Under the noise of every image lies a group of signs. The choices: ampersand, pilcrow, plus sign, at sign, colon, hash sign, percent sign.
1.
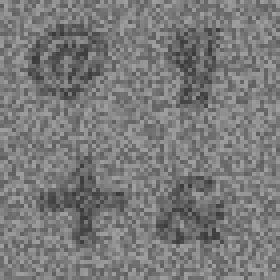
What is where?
top left: at sign; top right: pilcrow; bottom left: plus sign; bottom right: ampersand
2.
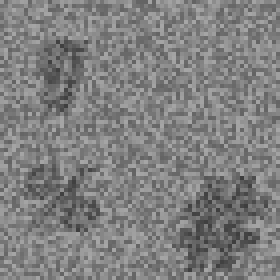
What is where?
top left: pilcrow; bottom left: percent sign; bottom right: hash sign
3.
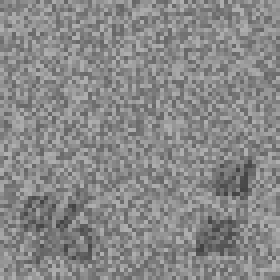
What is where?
bottom left: percent sign; bottom right: colon
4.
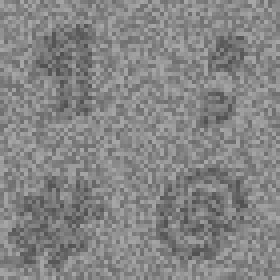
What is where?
top left: pilcrow; top right: colon; bottom left: hash sign; bottom right: at sign
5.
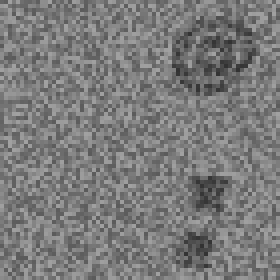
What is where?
top right: at sign; bottom right: colon
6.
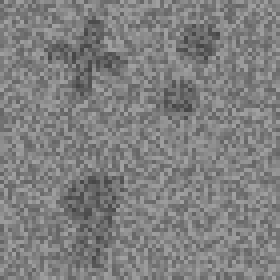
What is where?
top left: plus sign; top right: colon; bottom left: pilcrow
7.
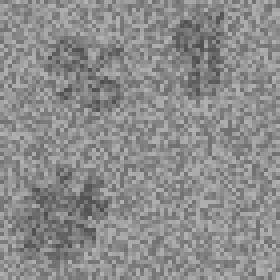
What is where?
top left: percent sign; top right: pilcrow; bottom left: hash sign
